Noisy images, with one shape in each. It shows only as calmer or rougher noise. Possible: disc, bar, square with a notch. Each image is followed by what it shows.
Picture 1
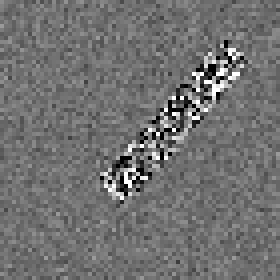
bar
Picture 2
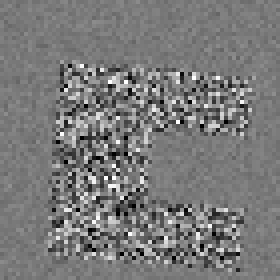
square with a notch
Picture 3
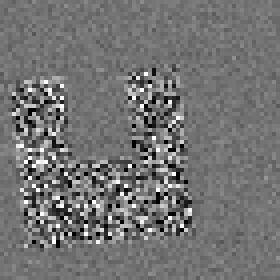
square with a notch
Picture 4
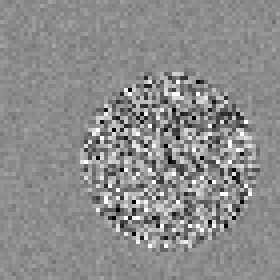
disc
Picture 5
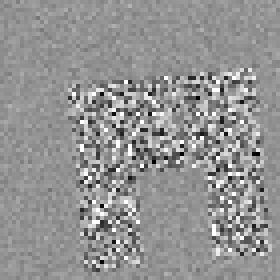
square with a notch
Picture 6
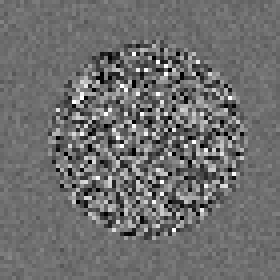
disc
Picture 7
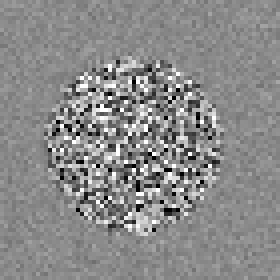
disc
